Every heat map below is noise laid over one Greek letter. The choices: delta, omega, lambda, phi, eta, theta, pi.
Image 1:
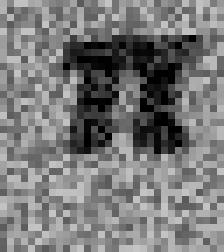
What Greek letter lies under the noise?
pi
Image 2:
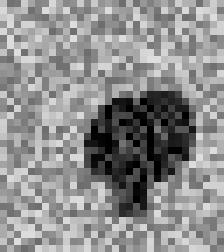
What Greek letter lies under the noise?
phi
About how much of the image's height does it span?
half
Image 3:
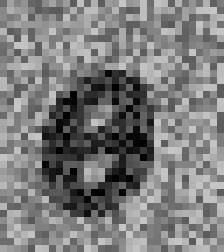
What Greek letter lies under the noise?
theta
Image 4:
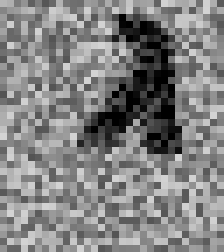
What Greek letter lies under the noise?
lambda
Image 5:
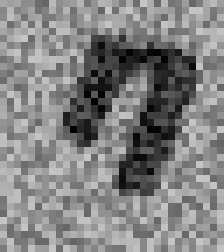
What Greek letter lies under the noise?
eta
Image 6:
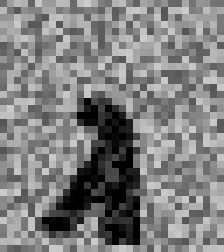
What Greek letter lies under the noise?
lambda
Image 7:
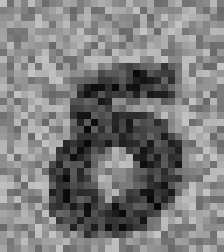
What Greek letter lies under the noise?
delta
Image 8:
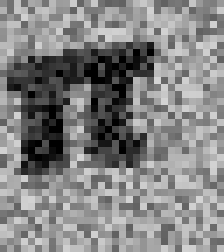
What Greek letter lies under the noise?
pi
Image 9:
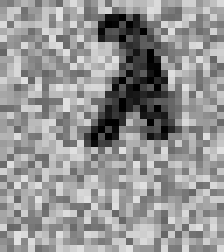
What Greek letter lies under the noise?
lambda
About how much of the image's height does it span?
half
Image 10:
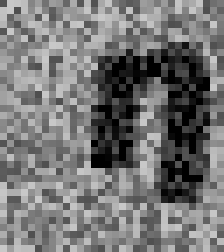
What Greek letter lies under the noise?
eta
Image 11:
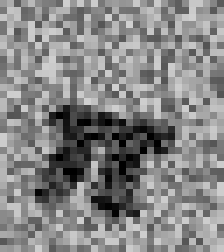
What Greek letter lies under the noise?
pi
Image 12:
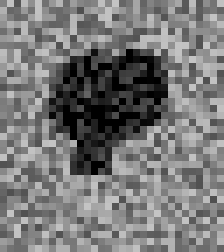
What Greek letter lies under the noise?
phi
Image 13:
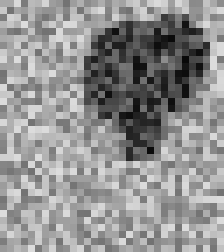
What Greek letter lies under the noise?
phi
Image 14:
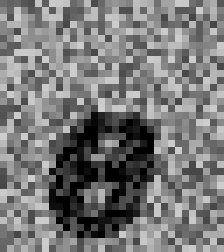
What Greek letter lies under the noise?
theta
